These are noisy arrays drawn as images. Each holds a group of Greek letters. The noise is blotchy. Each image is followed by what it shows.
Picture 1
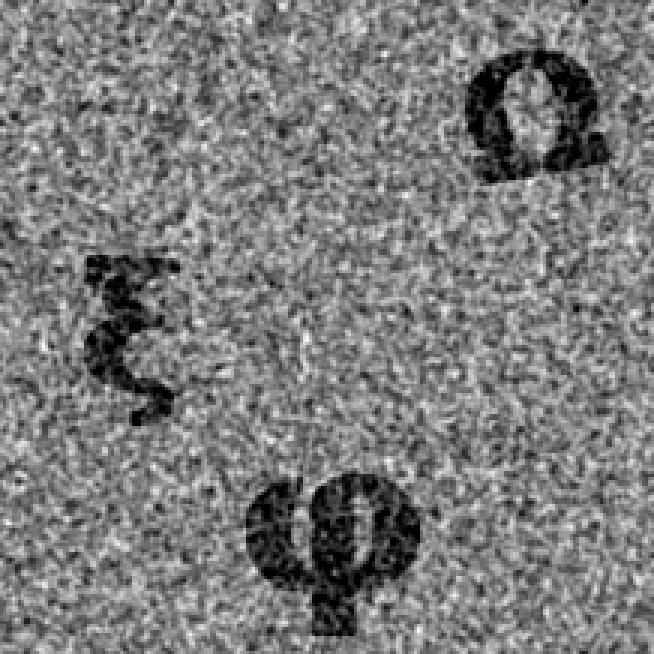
top right: omega; middle left: xi; bottom middle: phi
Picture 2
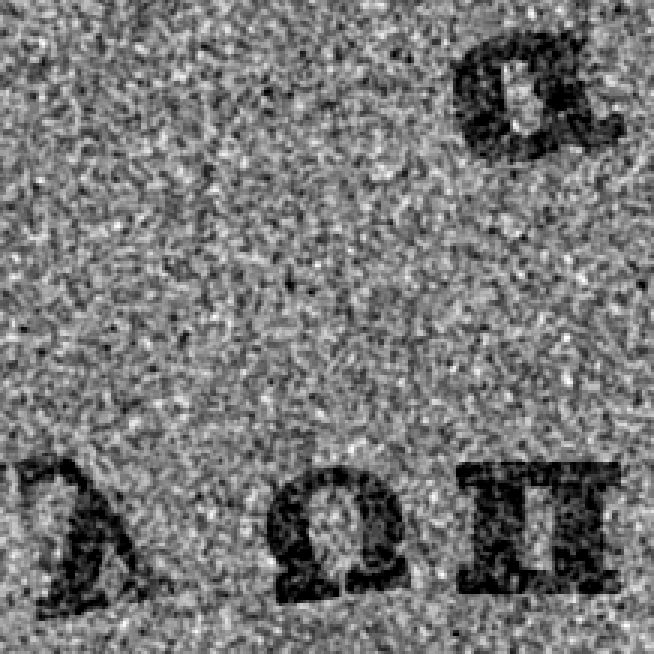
top right: alpha; bottom left: lambda; bottom middle: omega; bottom right: pi
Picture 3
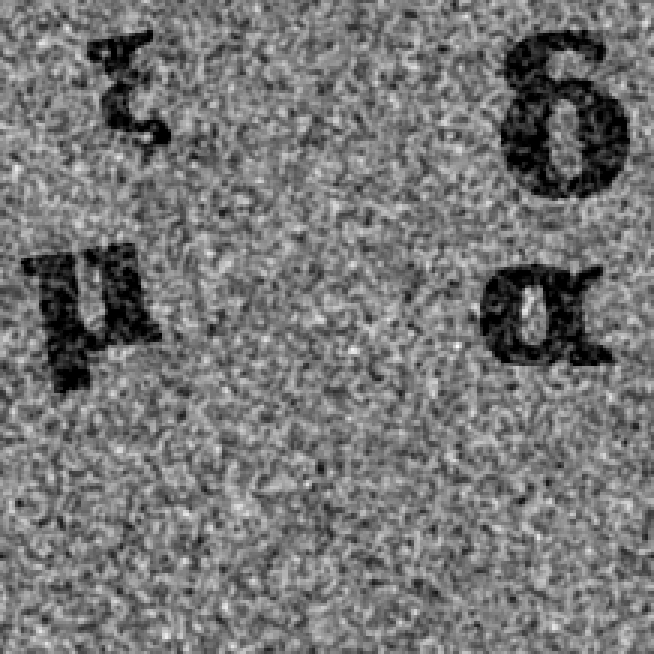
top left: xi; top right: delta; middle left: mu; middle right: alpha
